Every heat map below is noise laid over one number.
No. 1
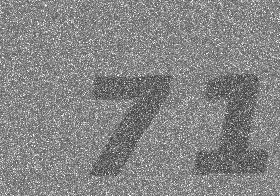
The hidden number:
71
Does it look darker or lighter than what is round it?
darker
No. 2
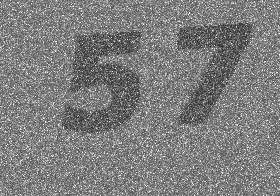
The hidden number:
57
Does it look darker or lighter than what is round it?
darker
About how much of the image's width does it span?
two thirds
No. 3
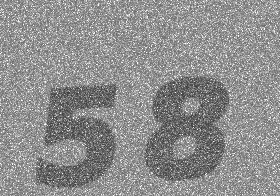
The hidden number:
58
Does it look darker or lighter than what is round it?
darker
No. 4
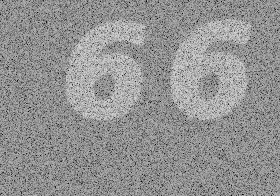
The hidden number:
66
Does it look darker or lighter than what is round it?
lighter
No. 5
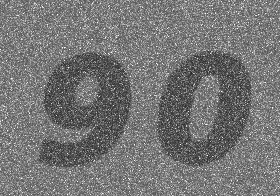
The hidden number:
90
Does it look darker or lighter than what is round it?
darker
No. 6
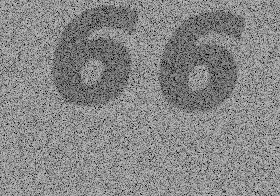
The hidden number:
66
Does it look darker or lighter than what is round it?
darker
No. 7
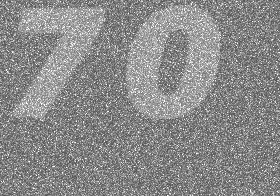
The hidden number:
70
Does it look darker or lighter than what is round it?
lighter
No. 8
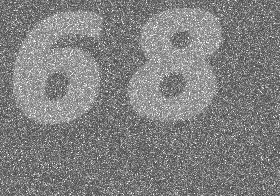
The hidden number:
68
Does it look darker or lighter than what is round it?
lighter
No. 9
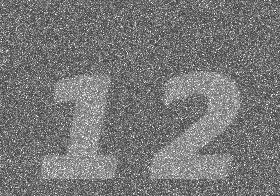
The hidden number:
12
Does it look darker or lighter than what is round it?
lighter
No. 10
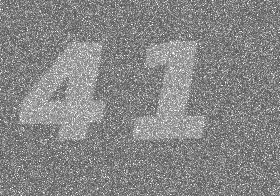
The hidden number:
41
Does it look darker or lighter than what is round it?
lighter
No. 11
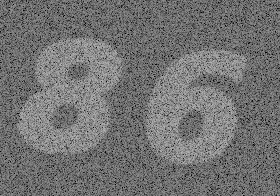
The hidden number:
86
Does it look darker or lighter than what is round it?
lighter
